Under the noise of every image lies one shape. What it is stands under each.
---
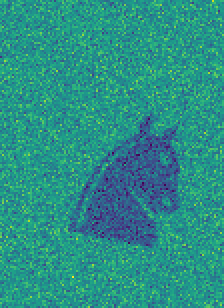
chess knight
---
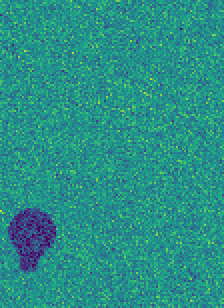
light bulb
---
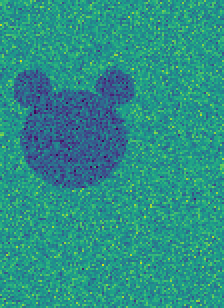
bear's head
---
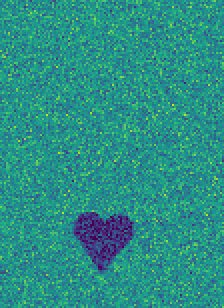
heart
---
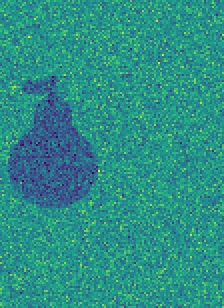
pear
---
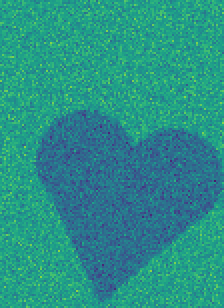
heart
